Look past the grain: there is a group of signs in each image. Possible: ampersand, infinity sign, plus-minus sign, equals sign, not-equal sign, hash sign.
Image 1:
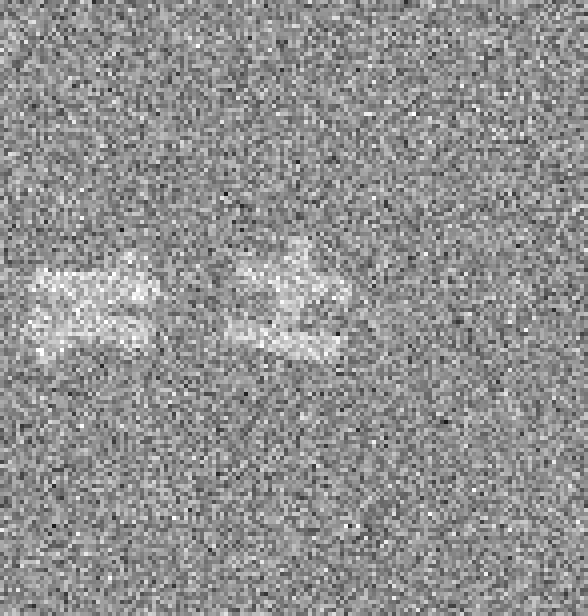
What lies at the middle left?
not-equal sign
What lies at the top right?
nothing
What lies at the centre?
plus-minus sign
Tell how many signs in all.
2
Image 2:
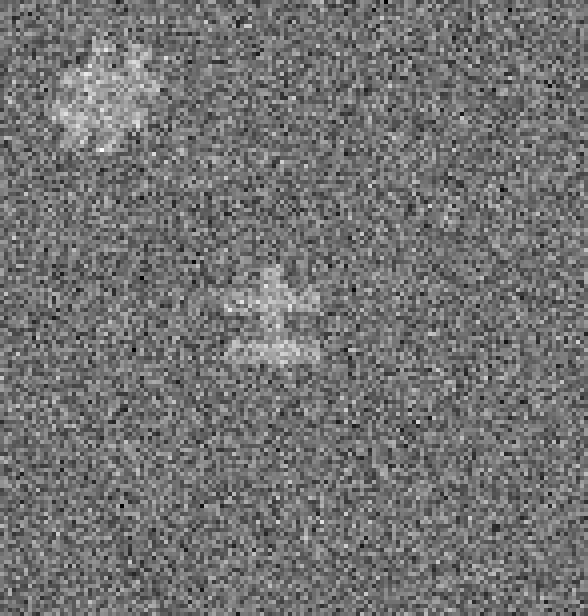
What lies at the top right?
nothing
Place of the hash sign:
top left
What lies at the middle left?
nothing
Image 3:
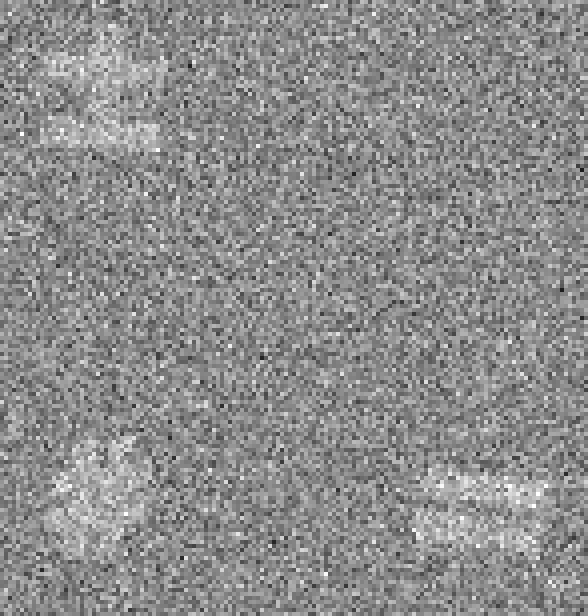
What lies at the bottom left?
hash sign
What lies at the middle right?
nothing
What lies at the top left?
plus-minus sign
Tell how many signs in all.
3
